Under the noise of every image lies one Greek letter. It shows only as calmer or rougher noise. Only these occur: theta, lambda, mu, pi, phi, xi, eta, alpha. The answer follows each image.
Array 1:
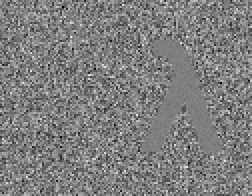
lambda
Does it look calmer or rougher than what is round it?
calmer
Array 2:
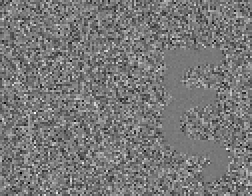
xi
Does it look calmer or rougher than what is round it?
calmer
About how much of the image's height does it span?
two thirds
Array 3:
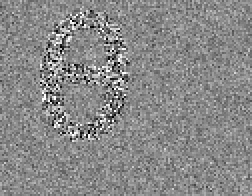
theta
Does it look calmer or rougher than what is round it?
rougher
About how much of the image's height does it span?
two thirds
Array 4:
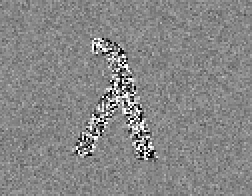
lambda
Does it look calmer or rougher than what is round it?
rougher
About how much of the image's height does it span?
two thirds
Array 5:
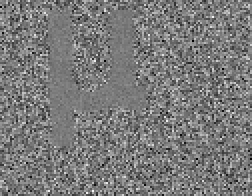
mu
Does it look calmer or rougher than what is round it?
calmer
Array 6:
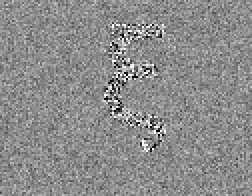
xi
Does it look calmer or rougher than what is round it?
rougher
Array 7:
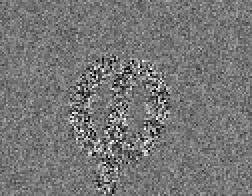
phi
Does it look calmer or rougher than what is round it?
rougher
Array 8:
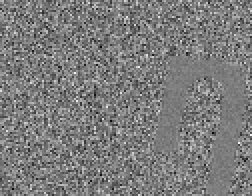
eta
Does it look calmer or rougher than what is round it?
calmer
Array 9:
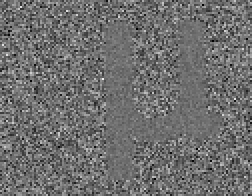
mu
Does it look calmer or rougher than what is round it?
calmer
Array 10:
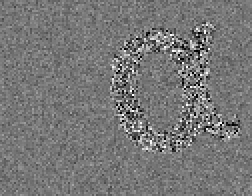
alpha
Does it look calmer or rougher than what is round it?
rougher
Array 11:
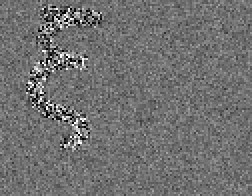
xi
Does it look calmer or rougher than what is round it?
rougher
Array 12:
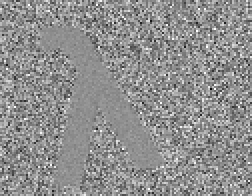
lambda
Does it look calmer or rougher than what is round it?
calmer
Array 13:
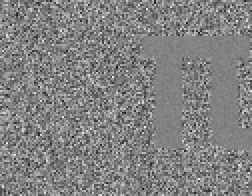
pi
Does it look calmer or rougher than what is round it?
calmer
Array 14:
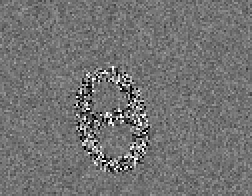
theta
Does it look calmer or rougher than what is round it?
rougher
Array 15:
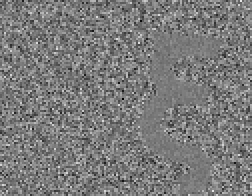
xi
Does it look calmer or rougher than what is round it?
calmer
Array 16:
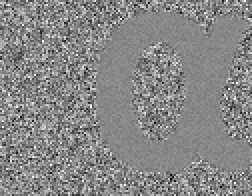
alpha
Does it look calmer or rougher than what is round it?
calmer
